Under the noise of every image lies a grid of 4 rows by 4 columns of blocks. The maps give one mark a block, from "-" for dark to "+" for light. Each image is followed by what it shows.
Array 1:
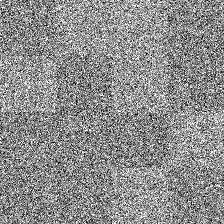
- + + -
+ - + -
- - - +
- - + -
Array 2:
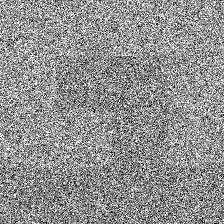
+ + + +
+ - - +
+ + - +
- - - -
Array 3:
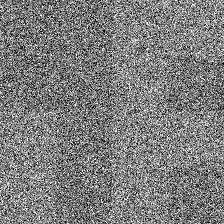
- - + +
- - + -
+ - + +
+ - + -
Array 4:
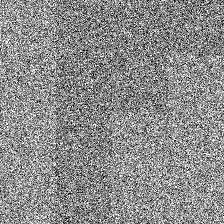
+ - - -
+ - - +
+ - + +
+ - + +
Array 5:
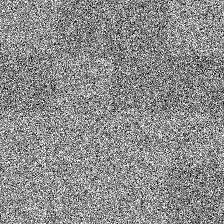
+ - - +
- + - -
+ + + +
+ + + -
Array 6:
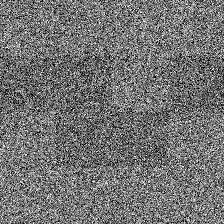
+ + + +
- - + -
+ - - +
+ + + +
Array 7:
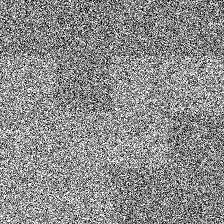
- - - -
+ - + +
+ + + -
+ + - -
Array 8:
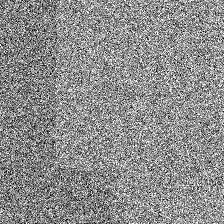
- + + +
- + + +
- + + +
- - + +
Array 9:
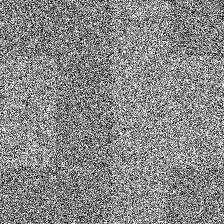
- - + -
+ - + +
+ - + +
- - + -
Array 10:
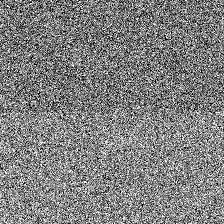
- - - -
- - - -
+ + + +
+ + + +
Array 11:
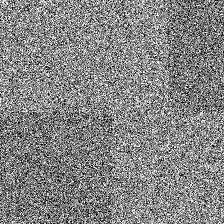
+ + + -
+ + + -
- - + +
- - + +
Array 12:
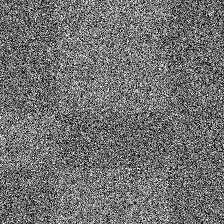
- + + -
- + + -
+ - - -
- + + -
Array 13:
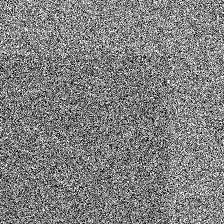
+ + + +
- - - +
- - - +
- - - +
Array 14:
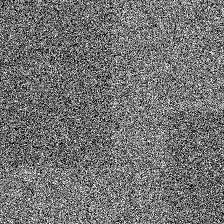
- - + +
- - + +
- - + -
+ + + -
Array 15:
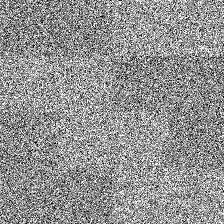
- - + +
+ + - -
- + + -
- - + +
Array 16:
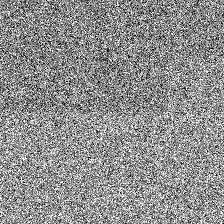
- - - -
- - - +
+ + + +
+ + + +
